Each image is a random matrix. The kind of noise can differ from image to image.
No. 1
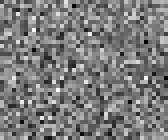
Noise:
independent entries
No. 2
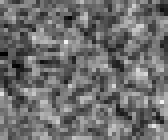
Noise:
blotchy
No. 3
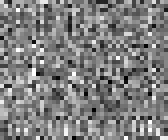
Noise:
low rank plus noise
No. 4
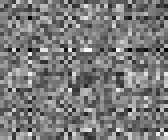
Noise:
low rank plus noise
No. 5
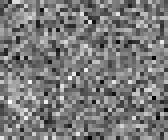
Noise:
independent entries
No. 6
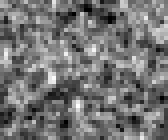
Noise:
blotchy
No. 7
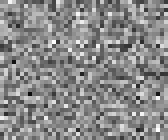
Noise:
low rank plus noise
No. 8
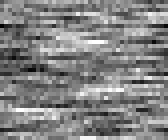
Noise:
streaked along the rows
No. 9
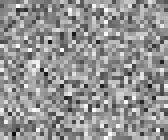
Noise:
independent entries
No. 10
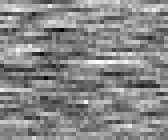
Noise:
streaked along the rows
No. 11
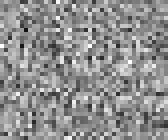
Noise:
low rank plus noise
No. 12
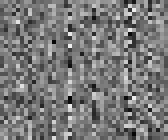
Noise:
columns of uneven size
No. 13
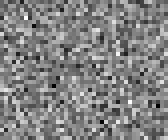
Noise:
independent entries
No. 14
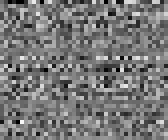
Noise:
rows of uneven size
